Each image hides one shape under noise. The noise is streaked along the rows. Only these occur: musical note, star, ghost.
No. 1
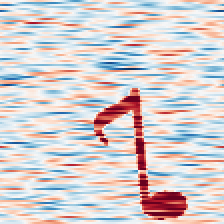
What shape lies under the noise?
musical note
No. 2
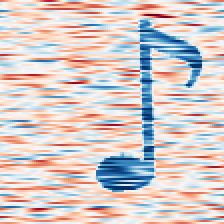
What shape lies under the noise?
musical note
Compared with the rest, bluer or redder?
bluer
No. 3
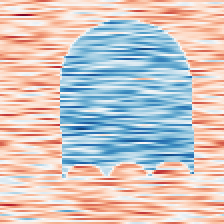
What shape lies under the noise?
ghost
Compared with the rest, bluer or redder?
bluer
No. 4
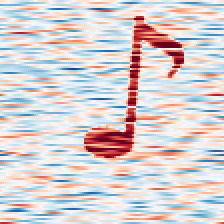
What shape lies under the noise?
musical note
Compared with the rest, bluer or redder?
redder
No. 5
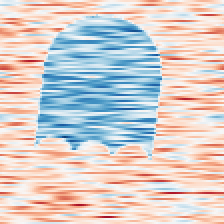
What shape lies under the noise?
ghost
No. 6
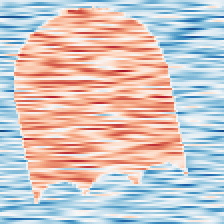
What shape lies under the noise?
ghost
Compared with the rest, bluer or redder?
redder
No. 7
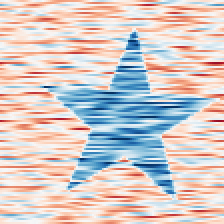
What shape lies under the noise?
star
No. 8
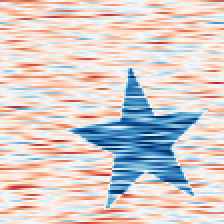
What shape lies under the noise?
star
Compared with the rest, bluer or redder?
bluer
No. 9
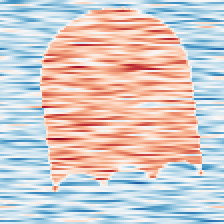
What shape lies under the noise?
ghost
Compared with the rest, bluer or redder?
redder
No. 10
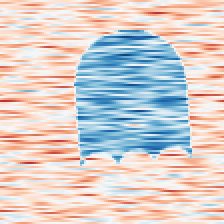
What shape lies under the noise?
ghost
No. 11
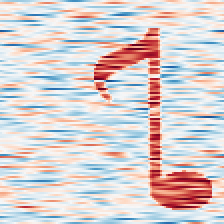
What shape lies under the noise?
musical note
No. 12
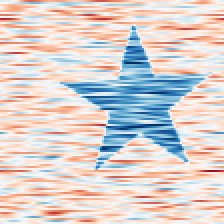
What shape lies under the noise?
star
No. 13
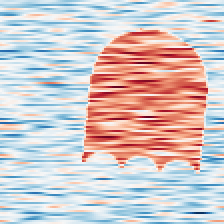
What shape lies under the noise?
ghost
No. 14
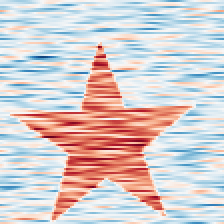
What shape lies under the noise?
star
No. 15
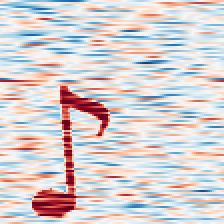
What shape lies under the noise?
musical note
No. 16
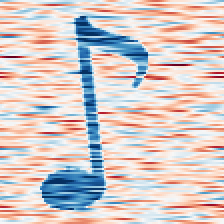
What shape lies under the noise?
musical note
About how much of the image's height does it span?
nearly all
